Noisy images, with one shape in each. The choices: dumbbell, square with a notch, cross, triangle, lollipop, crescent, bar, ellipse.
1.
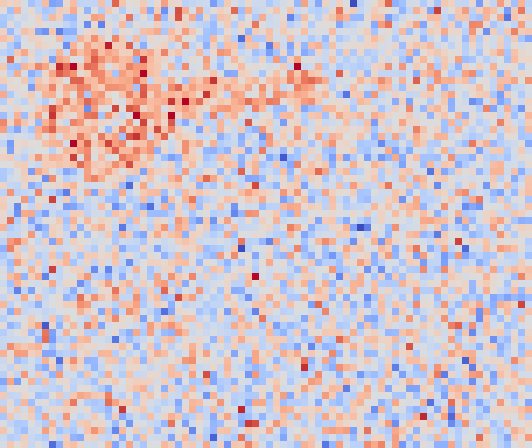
lollipop
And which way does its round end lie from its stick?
left
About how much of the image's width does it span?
half
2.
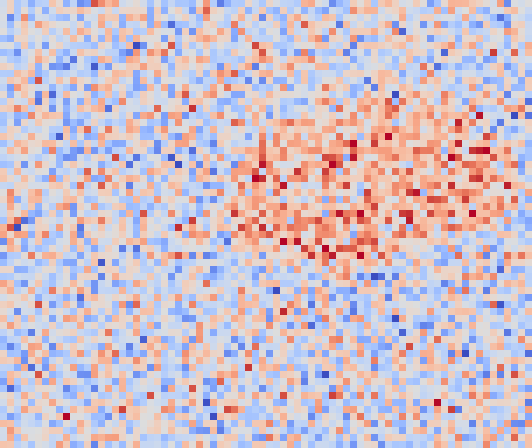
ellipse
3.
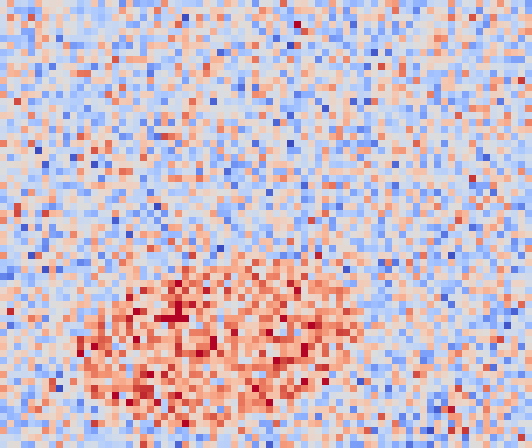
ellipse
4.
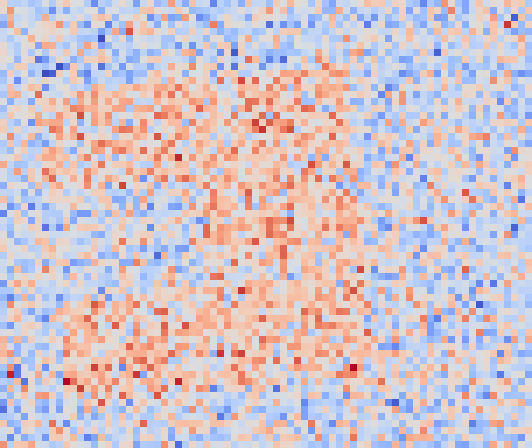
square with a notch
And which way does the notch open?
left
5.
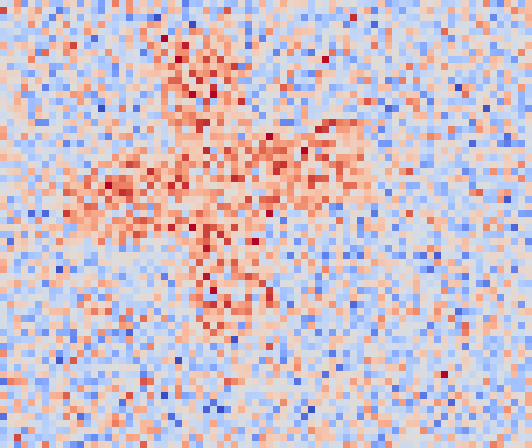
cross
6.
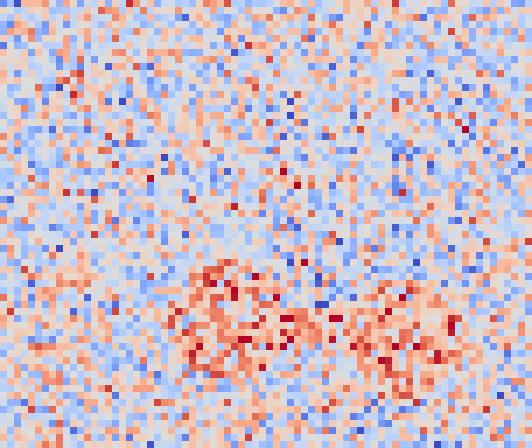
dumbbell
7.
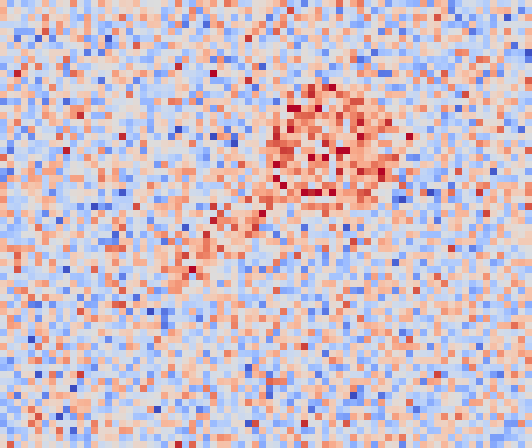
lollipop
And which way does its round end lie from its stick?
up and right
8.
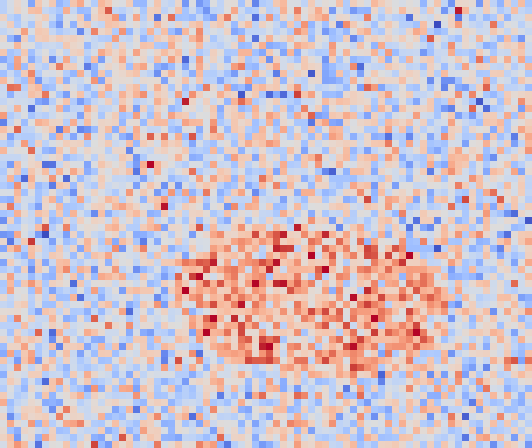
ellipse
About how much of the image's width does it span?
half
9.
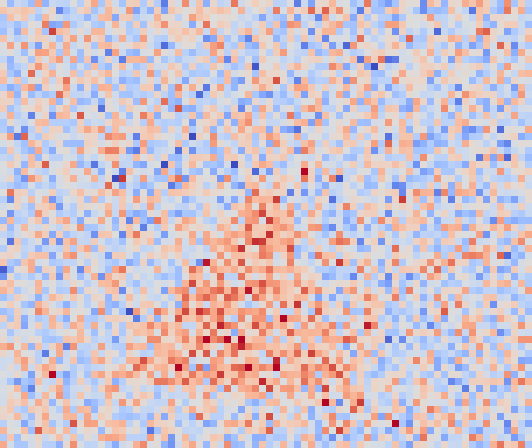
triangle
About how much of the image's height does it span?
half
